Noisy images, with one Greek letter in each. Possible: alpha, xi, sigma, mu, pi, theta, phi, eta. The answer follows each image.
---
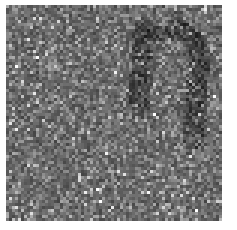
dark eta
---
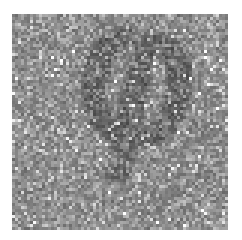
dark phi
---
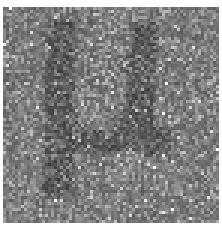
dark mu
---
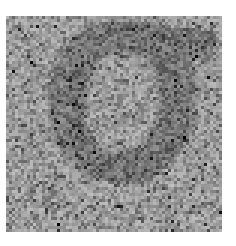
dark sigma
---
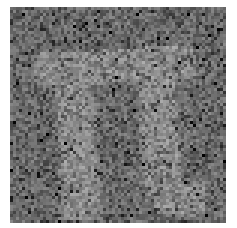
light pi
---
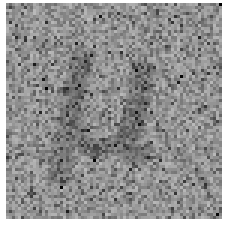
dark mu
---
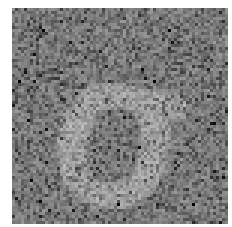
light sigma
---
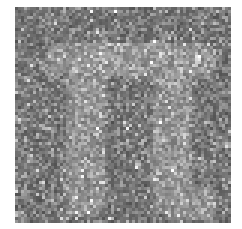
light pi
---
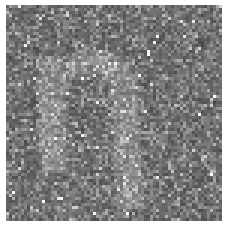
light eta
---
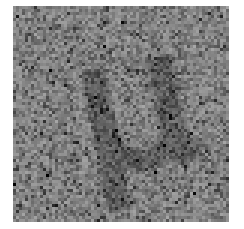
dark mu
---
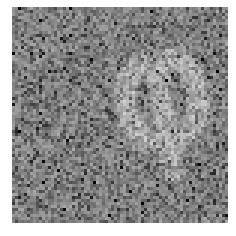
light phi
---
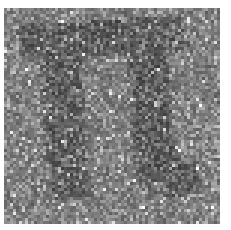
dark pi
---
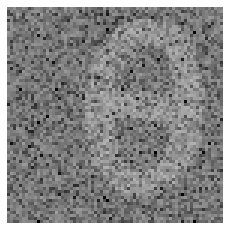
light theta
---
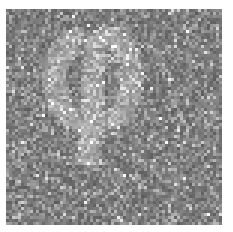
light phi
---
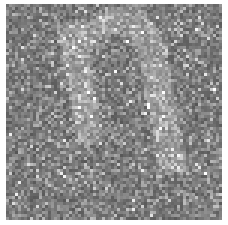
light eta
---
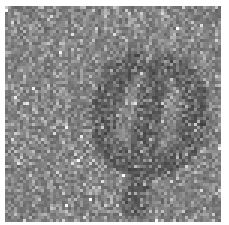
dark phi
